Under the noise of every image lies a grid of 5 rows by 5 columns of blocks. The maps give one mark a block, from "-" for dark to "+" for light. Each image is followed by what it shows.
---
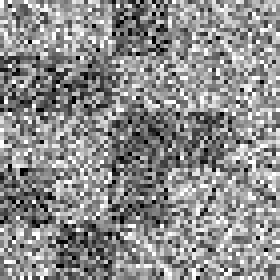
+ + - + +
- - + + +
+ + - - +
- + - + +
+ - + + +
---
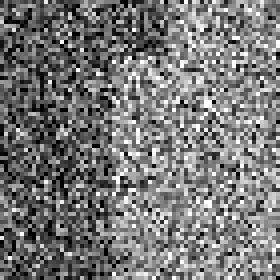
- - - + +
- - + + +
- - + + +
- - + + +
- - + + +
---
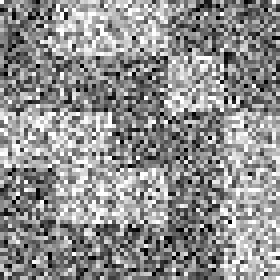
- + + - -
- - - + -
+ + - - +
- + + - +
- - - - +
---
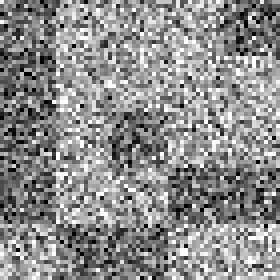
- + + + -
- + + + +
- + - + +
- + + - -
+ - - + +
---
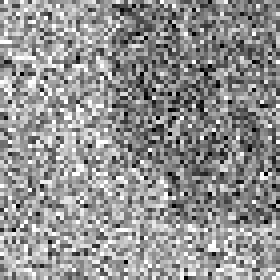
+ + - - -
+ + - - -
+ + - - -
+ + + - -
+ + + + +
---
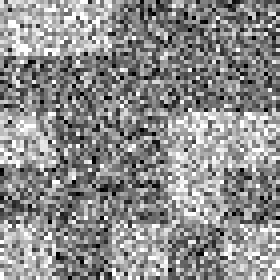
+ + - - -
- - - - -
+ - - + +
- - - + -
+ - + - +
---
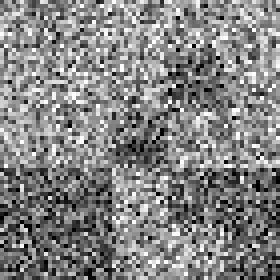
+ + + + +
+ + + - +
+ + - + +
- - + - -
- - + + -
